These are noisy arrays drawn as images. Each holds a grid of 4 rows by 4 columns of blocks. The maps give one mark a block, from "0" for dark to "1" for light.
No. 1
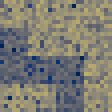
1111
0111
0001
1101
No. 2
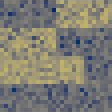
0011
1100
1110
0000
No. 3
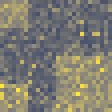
1000
0000
0011
1011
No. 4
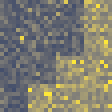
0001
0001
0011
0111
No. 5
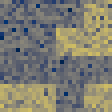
0001
0011
0000
1101
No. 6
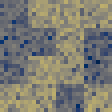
0111
0010
0110
1101
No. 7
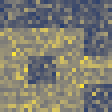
0000
1110
1011
1110
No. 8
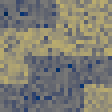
0011
1111
1000
0001
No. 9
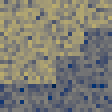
1111
1110
1100
0000
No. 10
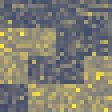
0000
1100
1001
0111
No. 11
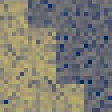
1000
1100
1100
1110
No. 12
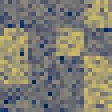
0001
1010
1001
0001
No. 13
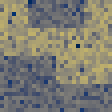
1001
1111
0011
0000
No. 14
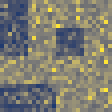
0111
0101
1111
0011
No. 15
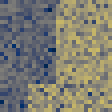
0011
0011
0011
0111
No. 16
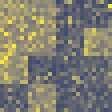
1100
1101
1000
0100
